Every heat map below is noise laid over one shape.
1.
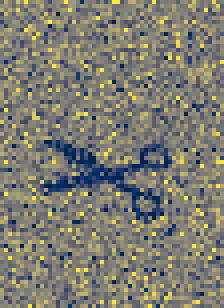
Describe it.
dark pair of scissors
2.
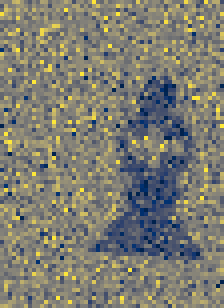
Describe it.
dark chess bishop
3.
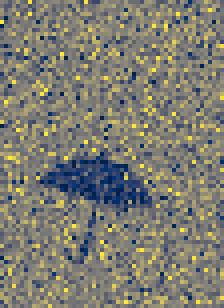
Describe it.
dark umbrella
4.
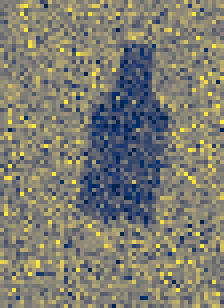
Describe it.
dark bottle
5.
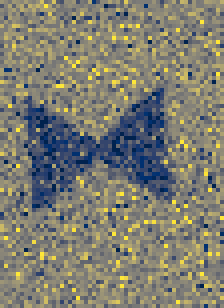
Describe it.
dark bow tie
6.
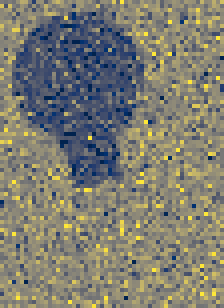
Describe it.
dark light bulb
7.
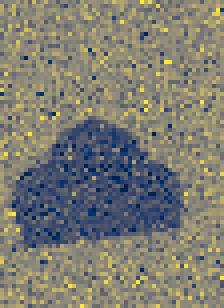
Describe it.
dark cloud
